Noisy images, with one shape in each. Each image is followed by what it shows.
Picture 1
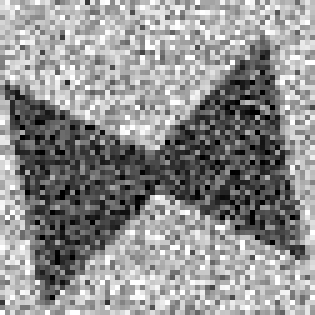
bow tie
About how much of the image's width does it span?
nearly all
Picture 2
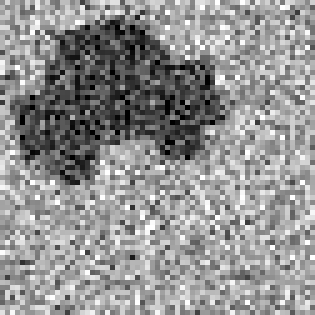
car
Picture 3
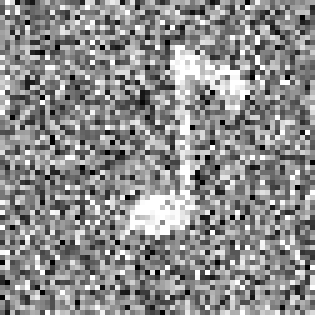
musical note
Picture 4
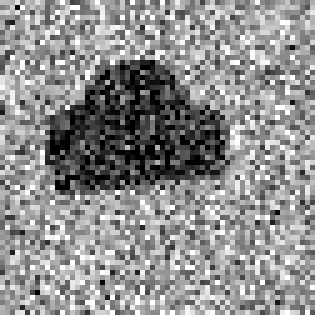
cloud
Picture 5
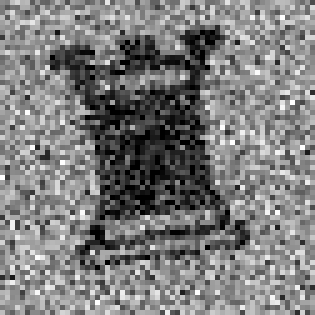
chess rook
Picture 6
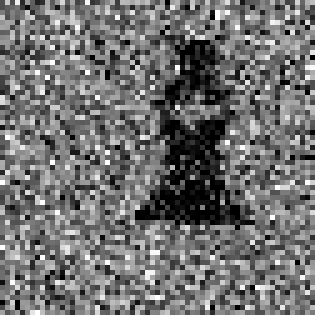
chess bishop
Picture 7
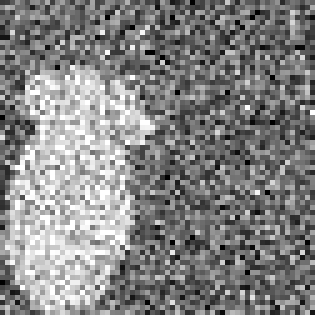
footprint
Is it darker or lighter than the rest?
lighter
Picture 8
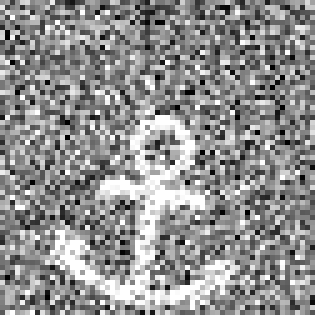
anchor
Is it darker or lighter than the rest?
lighter
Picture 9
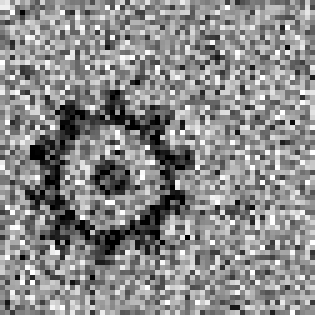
gear
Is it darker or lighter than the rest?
darker
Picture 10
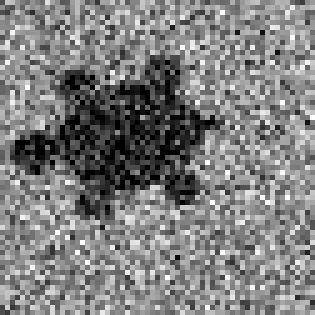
turtle
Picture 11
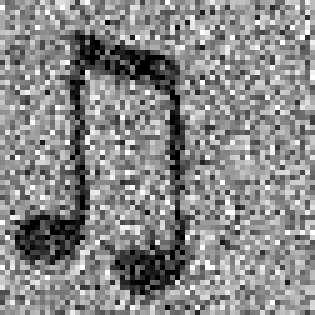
pair of musical notes
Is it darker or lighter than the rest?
darker
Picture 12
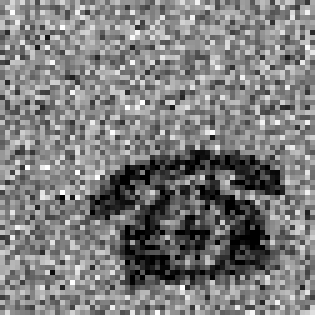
telephone
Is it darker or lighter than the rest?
darker
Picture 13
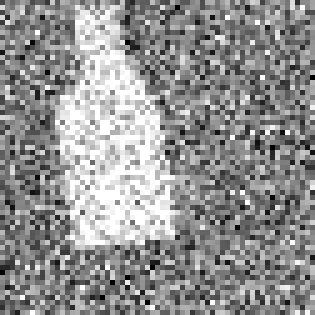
bottle
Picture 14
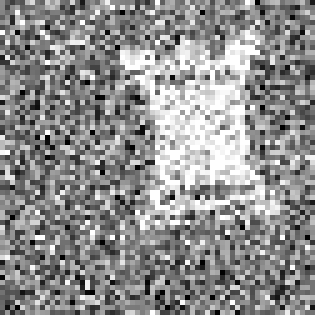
chess rook
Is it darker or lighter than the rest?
lighter
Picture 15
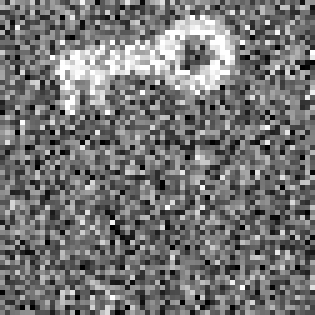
key
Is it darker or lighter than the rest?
lighter
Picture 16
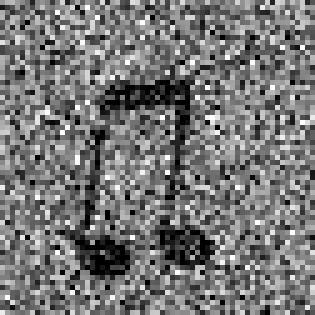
pair of musical notes
